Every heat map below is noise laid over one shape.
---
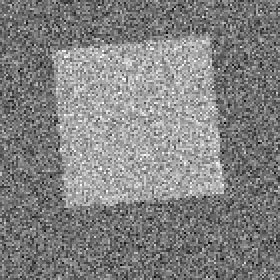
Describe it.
light square
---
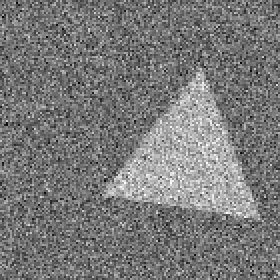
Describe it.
light triangle
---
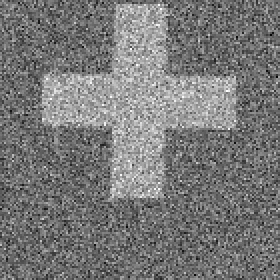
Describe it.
light cross
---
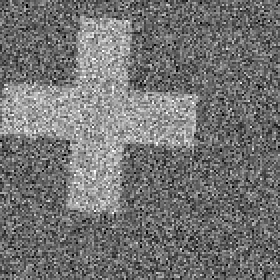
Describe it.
light cross
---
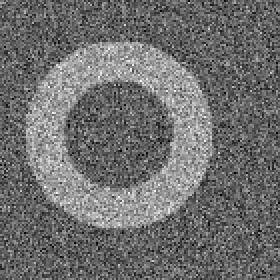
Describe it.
light ring
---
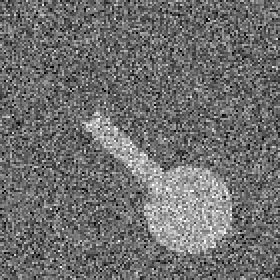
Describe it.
light lollipop
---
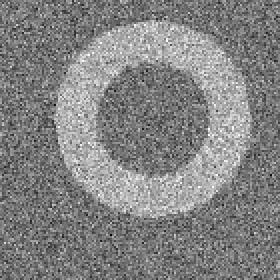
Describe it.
light ring
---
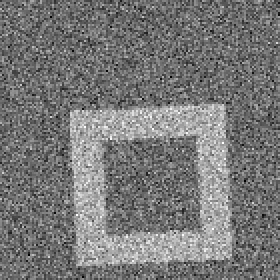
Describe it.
light square frame
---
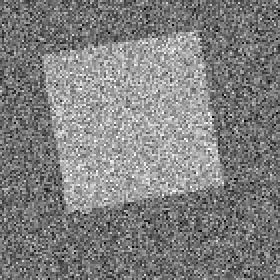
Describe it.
light square
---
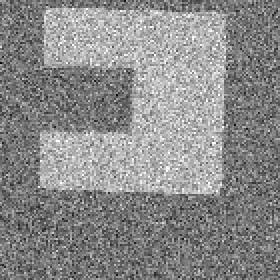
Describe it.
light square with a notch
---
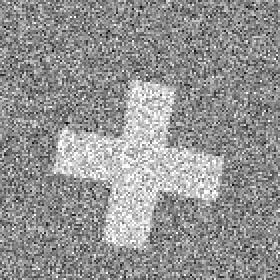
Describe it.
light cross
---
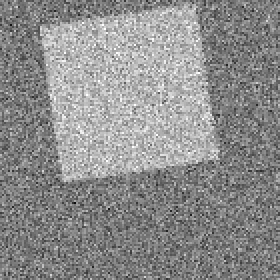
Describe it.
light square
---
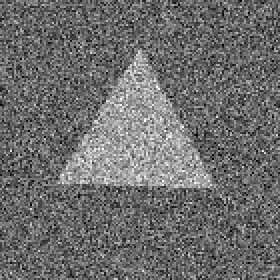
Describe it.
light triangle
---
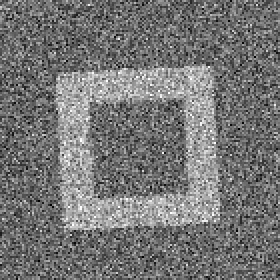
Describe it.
light square frame
